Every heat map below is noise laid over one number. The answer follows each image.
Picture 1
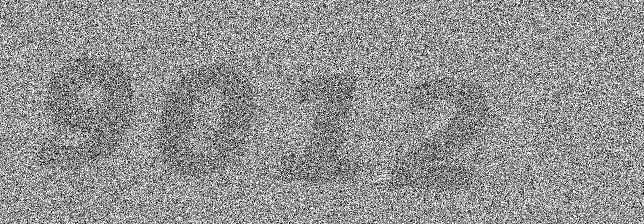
9012
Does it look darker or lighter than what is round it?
darker
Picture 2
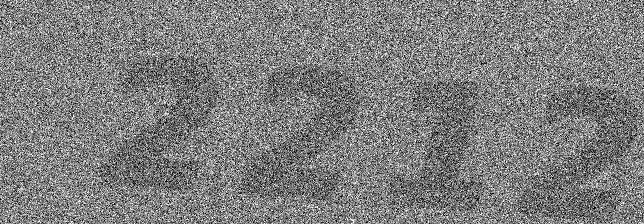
2212
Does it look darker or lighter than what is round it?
darker
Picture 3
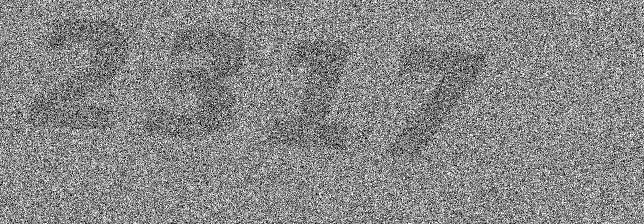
2317
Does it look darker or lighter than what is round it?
darker
